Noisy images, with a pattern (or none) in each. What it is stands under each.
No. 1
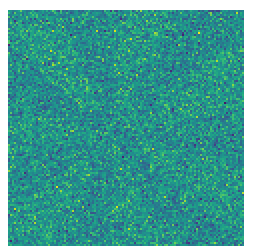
spokes from one point
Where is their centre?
centre
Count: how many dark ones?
7
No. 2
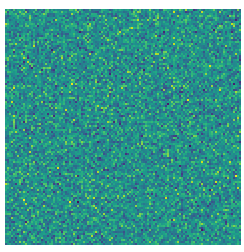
only noise
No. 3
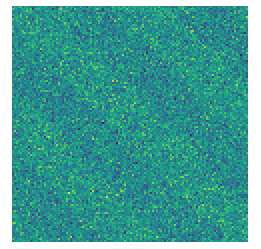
diagonal stripes
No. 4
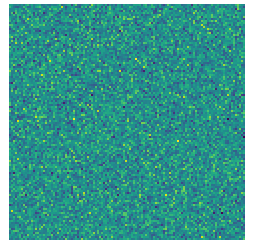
only noise
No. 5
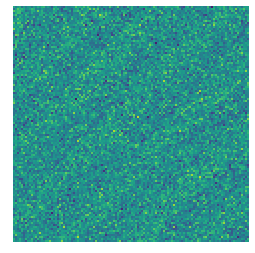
diagonal stripes
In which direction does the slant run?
bottom left to top right
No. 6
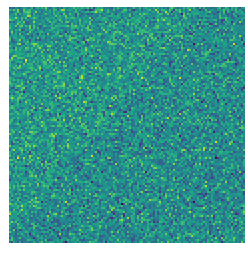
a sharp edge
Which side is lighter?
top left
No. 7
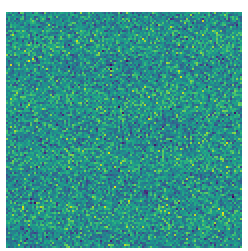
horizontal stripes
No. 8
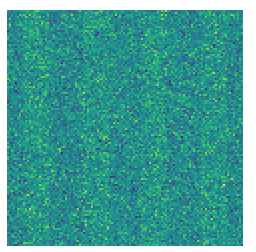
vertical stripes
